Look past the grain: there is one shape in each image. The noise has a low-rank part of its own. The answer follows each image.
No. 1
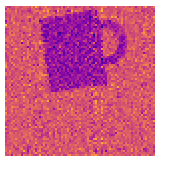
cup
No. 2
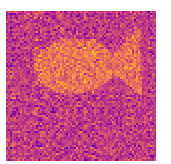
fish
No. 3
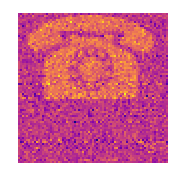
telephone
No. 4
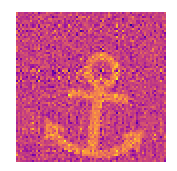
anchor
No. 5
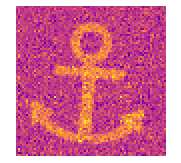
anchor
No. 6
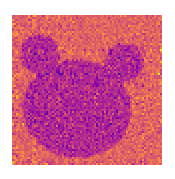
bear's head
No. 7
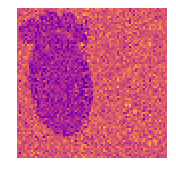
footprint
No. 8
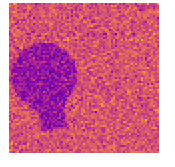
light bulb
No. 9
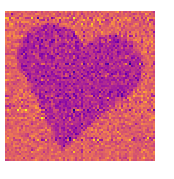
heart
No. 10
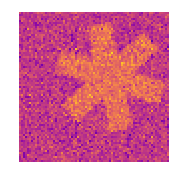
asterisk
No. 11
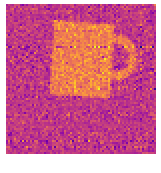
cup
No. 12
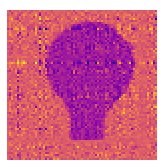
light bulb
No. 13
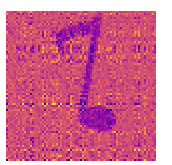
musical note
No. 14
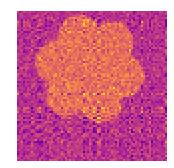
flower
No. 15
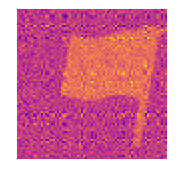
flag
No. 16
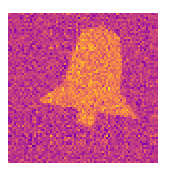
bell
